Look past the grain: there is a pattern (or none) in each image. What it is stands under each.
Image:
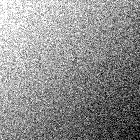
a smooth slope
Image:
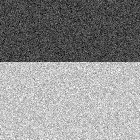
a sharp edge
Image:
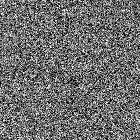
only noise
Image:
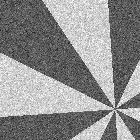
spokes from one point
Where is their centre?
bottom right
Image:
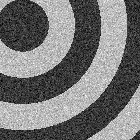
rings round one point
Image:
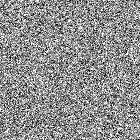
only noise
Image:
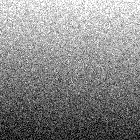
a smooth slope
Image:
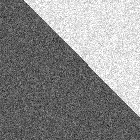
a sharp edge
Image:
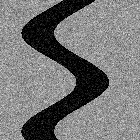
a wavy band
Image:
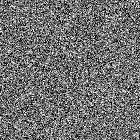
only noise
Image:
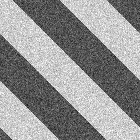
diagonal stripes
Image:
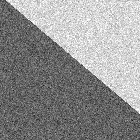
a sharp edge
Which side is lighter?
top right
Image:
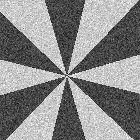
spokes from one point
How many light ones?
6
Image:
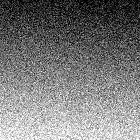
a smooth slope
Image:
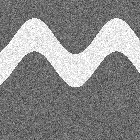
a wavy band
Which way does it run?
left to right
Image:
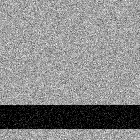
one horizontal stripe
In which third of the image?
bottom
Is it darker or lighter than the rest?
darker
